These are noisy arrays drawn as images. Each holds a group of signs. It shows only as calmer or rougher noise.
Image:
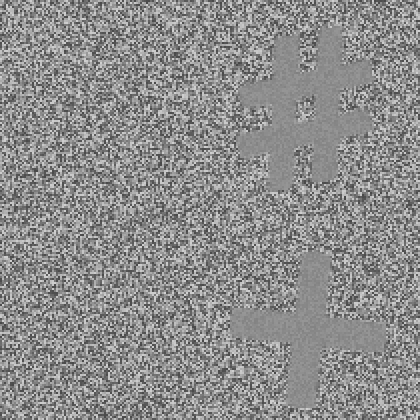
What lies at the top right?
hash sign
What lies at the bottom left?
nothing
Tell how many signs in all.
2
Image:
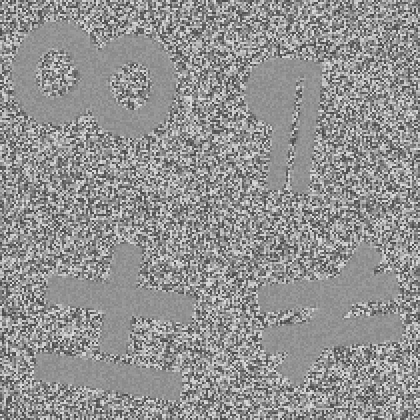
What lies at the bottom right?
not-equal sign
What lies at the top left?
infinity sign
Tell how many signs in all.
4
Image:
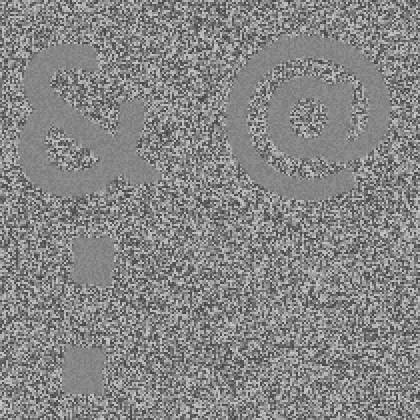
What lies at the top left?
ampersand
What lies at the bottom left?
colon
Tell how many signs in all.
3
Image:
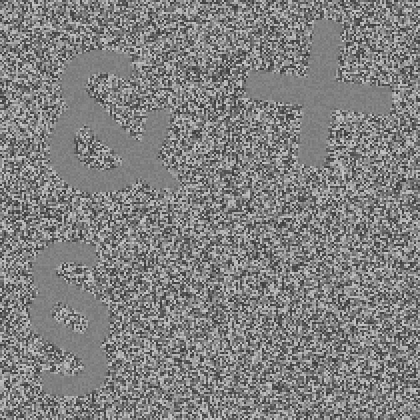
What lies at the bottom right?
nothing
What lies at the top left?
ampersand
